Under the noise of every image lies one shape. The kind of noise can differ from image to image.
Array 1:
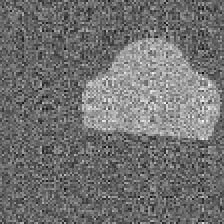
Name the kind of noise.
low rank plus noise
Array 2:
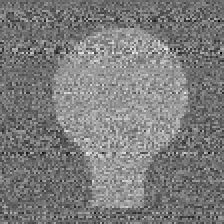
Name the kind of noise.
rows of uneven size
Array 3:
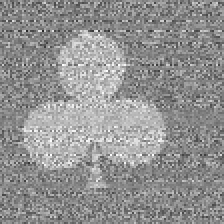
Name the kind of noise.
rows of uneven size
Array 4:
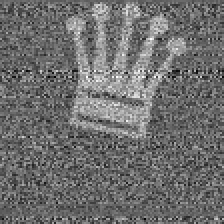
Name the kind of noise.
rows of uneven size
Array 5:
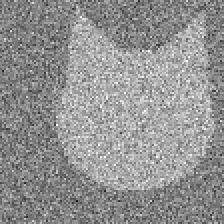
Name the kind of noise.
independent entries
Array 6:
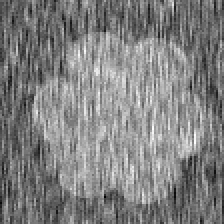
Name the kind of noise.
streaked along the columns
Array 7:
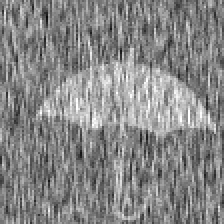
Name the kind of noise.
streaked along the columns
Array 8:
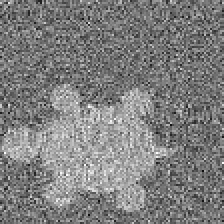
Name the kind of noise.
low rank plus noise
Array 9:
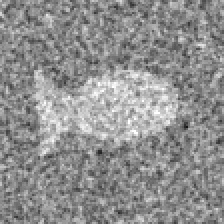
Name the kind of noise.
blotchy
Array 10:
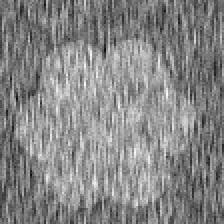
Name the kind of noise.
streaked along the columns
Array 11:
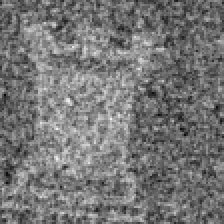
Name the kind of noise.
blotchy
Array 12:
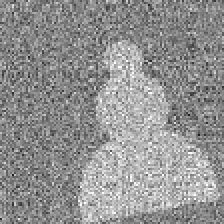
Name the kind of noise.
low rank plus noise
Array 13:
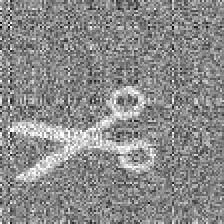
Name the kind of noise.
low rank plus noise
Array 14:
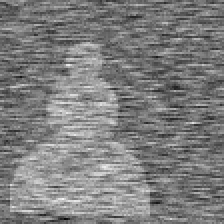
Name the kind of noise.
streaked along the rows
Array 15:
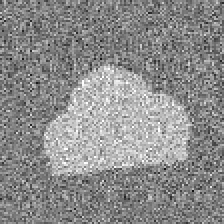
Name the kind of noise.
low rank plus noise
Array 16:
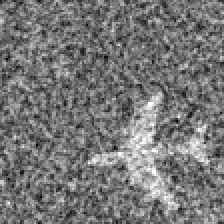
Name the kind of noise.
blotchy
